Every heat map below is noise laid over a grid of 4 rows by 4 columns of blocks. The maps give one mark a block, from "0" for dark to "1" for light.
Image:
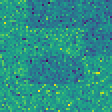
1000
1110
1001
1111
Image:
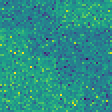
0011
1000
1100
1110
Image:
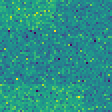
1100
0000
0000
1110
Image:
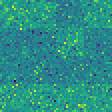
1101
0010
0000
1111
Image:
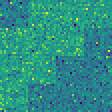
0111
1110
1100
1000
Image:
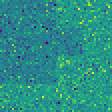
0011
0001
0011
1111
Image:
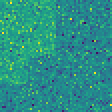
1100
1100
1000
0000
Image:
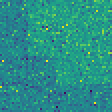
0111
0111
0011
0000
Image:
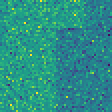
1110
1100
1100
1100
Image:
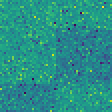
1111
1100
1100
0011
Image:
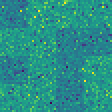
0111
1100
0101
1101
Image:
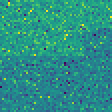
1111
1110
0000
0000
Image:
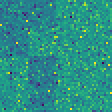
0011
0111
1011
1011
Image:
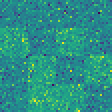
0000
1010
0101
0110
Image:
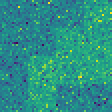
0001
0011
0111
0100
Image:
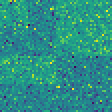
1011
0011
1100
0000
